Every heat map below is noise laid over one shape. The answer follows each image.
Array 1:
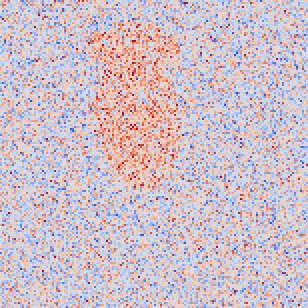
red footprint
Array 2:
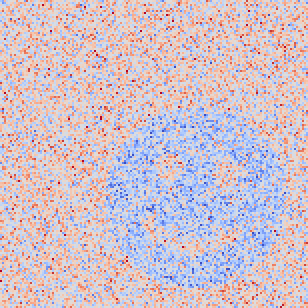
blue smiling face
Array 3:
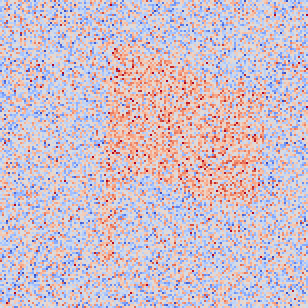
red flag
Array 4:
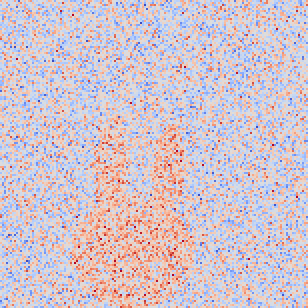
red rabbit's head
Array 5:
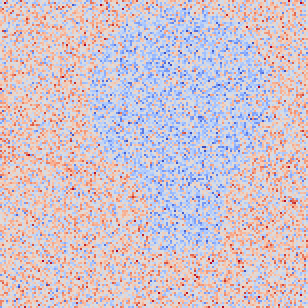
blue light bulb
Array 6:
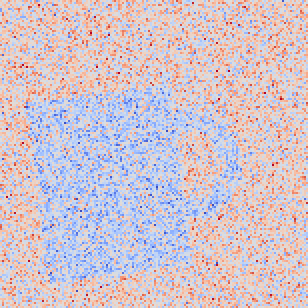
blue cup
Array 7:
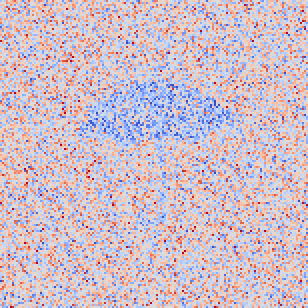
blue umbrella
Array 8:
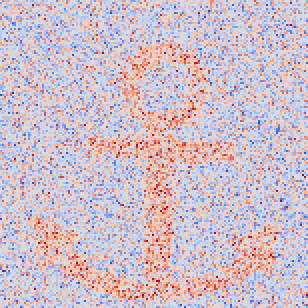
red anchor
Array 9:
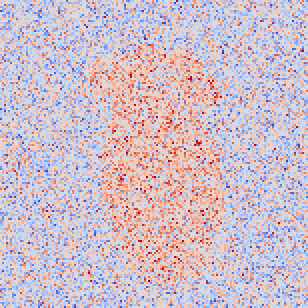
red footprint
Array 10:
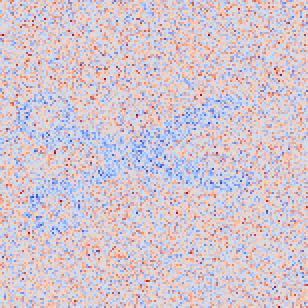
blue pair of scissors
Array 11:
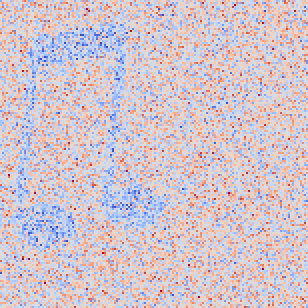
blue pair of musical notes
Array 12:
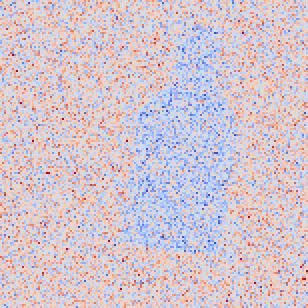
blue bottle
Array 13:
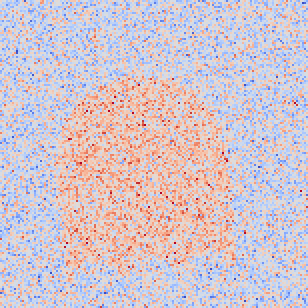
red ghost
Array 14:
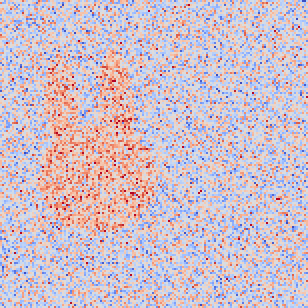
red rabbit's head
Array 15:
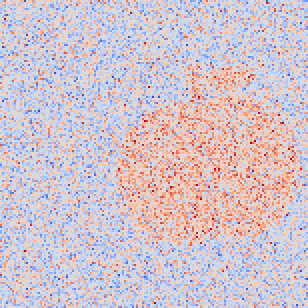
red apple
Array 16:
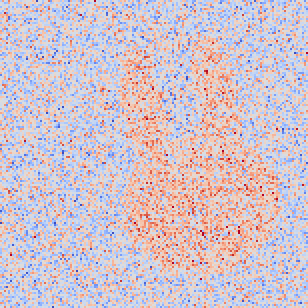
red rabbit's head
